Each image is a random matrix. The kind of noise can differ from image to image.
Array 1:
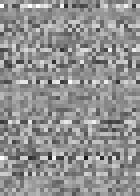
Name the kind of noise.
rows of uneven size
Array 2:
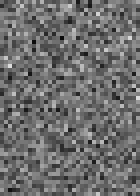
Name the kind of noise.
independent entries
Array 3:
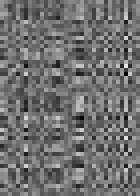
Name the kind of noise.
low rank plus noise
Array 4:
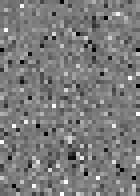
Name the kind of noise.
heavy tails
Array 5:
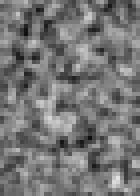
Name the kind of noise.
blotchy
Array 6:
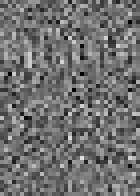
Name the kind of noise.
low rank plus noise
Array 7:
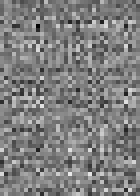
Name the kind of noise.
low rank plus noise
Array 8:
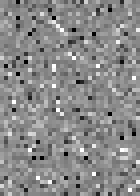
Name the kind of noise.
heavy tails
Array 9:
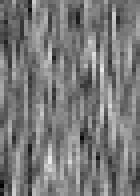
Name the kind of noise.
streaked along the columns
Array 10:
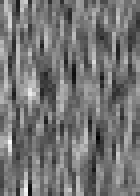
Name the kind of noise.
streaked along the columns
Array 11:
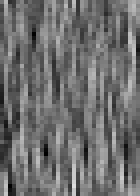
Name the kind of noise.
streaked along the columns
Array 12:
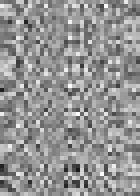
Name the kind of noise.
low rank plus noise
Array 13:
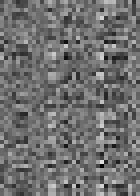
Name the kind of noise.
low rank plus noise
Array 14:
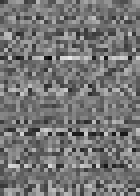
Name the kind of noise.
rows of uneven size
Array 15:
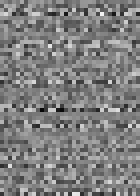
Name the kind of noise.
rows of uneven size
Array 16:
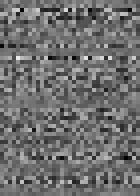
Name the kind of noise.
rows of uneven size
